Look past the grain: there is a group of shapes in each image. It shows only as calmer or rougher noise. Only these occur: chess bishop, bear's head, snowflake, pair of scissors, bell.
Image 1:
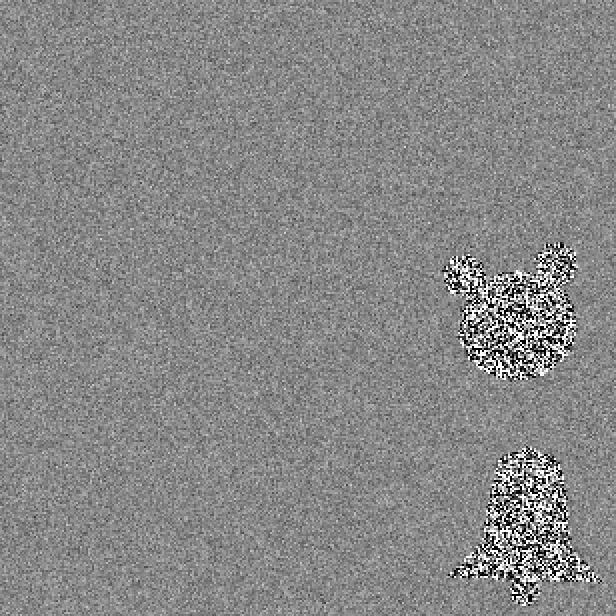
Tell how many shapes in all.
2
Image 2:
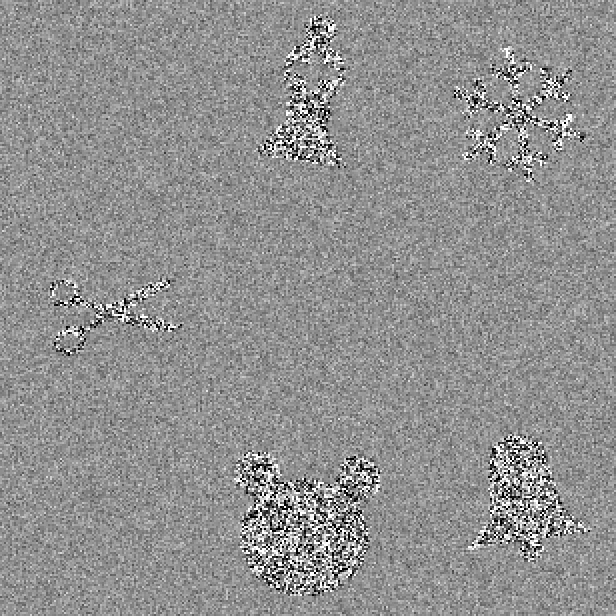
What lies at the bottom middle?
bear's head
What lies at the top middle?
chess bishop
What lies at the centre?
nothing
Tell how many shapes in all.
5
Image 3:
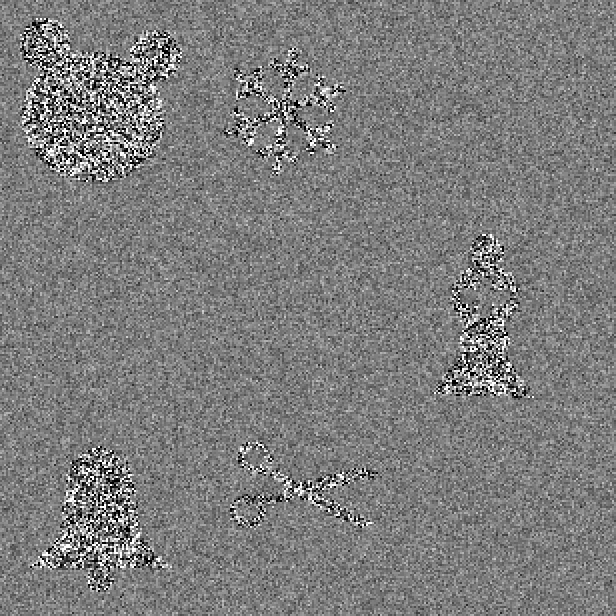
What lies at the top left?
bear's head
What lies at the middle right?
chess bishop
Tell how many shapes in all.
5
